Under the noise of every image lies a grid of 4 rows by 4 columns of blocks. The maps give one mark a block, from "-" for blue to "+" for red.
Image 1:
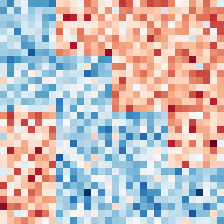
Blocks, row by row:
- + + +
- - + +
+ - - +
+ - - -
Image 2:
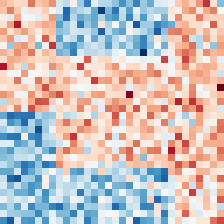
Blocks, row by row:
+ - - +
+ + + +
- + + +
- - - +
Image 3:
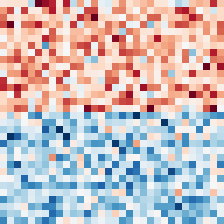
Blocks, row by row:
+ + + +
+ + + +
- - - -
- - - -
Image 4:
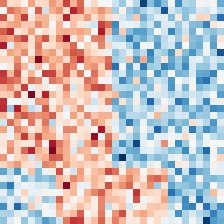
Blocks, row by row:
+ + - -
+ + - -
+ + - -
- + + -
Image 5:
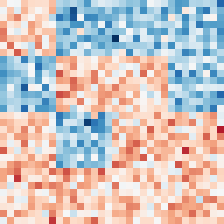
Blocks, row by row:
+ - - -
- + + -
+ - + +
+ + + +
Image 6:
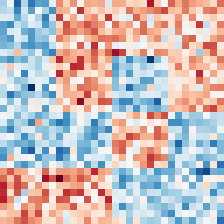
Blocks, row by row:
- + + +
- + - +
- - + -
+ + - -
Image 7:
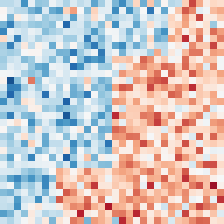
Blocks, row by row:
- - - +
- - + +
- - + +
- + + +
